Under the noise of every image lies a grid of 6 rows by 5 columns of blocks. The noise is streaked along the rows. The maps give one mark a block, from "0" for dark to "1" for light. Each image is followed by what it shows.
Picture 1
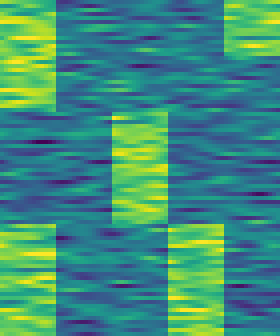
1 0 0 0 1
1 0 0 0 0
0 0 1 0 0
0 0 1 0 0
1 0 0 1 0
1 0 0 1 0
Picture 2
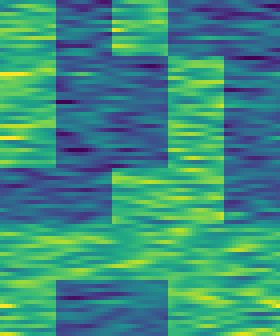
1 0 1 0 0
1 0 0 1 0
1 0 0 1 0
0 0 1 1 0
1 1 1 1 1
1 0 0 1 1
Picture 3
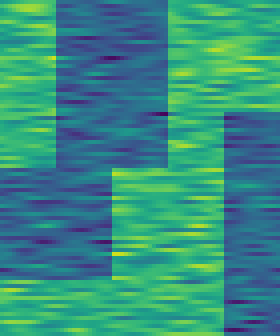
1 0 0 1 1
1 0 0 1 1
1 0 0 1 0
0 0 1 1 0
0 0 1 1 0
1 1 1 1 0
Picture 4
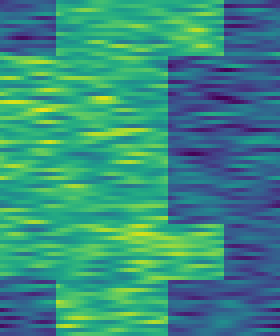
0 1 1 1 0
1 1 1 0 0
1 1 1 0 0
1 1 1 0 0
1 1 1 1 0
0 1 1 0 0
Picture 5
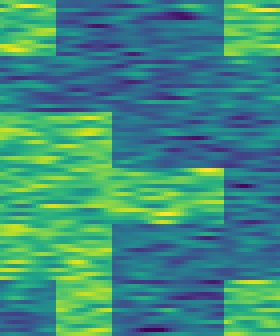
1 0 0 0 1
0 0 0 0 0
1 1 0 0 0
1 1 1 1 0
1 1 0 0 0
0 1 0 0 1
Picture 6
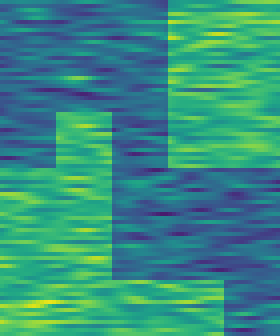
0 0 0 1 1
0 0 0 1 1
0 1 0 1 1
1 1 0 0 0
1 1 0 0 0
1 1 1 1 0
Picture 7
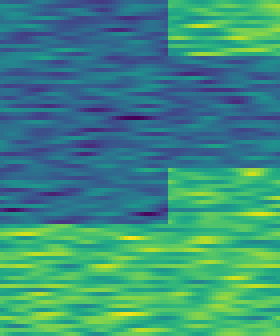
0 0 0 1 1
0 0 0 0 0
0 0 0 0 0
0 0 0 1 1
1 1 1 1 1
1 1 1 1 1
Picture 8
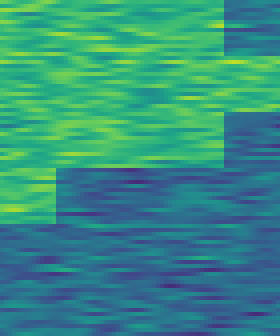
1 1 1 1 0
1 1 1 1 1
1 1 1 1 0
1 0 0 0 0
0 0 0 0 0
0 0 0 0 0
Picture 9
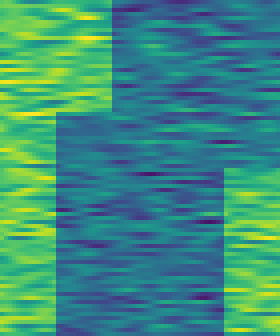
1 1 0 0 0
1 1 0 0 0
1 0 0 0 0
1 0 0 0 1
1 0 0 0 1
1 0 0 0 1
